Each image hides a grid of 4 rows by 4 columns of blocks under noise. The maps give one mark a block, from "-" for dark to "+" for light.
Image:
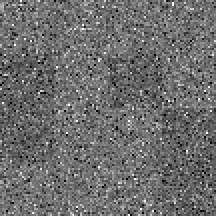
+ + + +
- + - +
- + + -
+ + + -
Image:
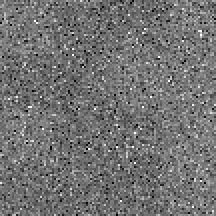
+ - - +
- - + +
+ - - +
- - - +
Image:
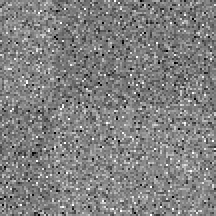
+ - - -
+ - - -
- + + +
- + + +
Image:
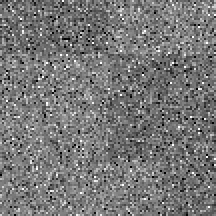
- - + +
+ + - -
+ + - -
+ + + -
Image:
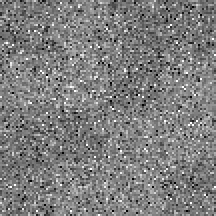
- + - -
+ + - +
- - + +
- + + -
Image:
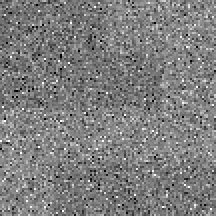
- - + +
- - - +
+ + + +
+ - - -
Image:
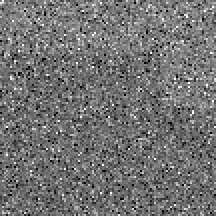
+ + + +
- - - +
- - - -
- - - -
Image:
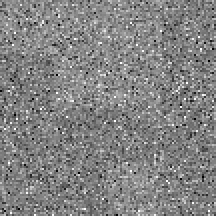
+ + + -
- + + -
- - - -
- - + -
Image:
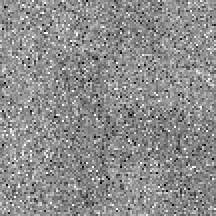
+ + - +
+ - + +
+ - - -
+ - + -
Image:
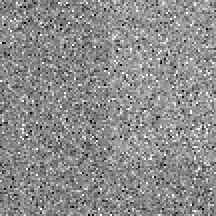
- - + +
- - + +
- - + +
- - - -
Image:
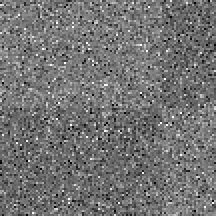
+ + + -
+ + + -
- - - +
- - - +
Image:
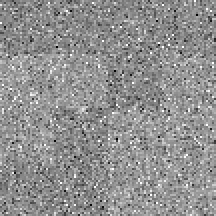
- - - -
+ + - +
+ - + +
- - + +
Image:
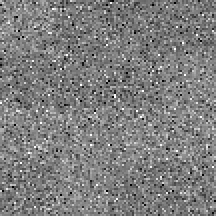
+ - - -
- - - +
+ + + +
- + - -
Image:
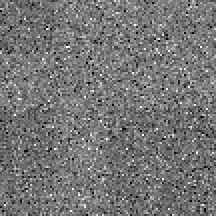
- + + +
+ + + +
- + - -
- + - -
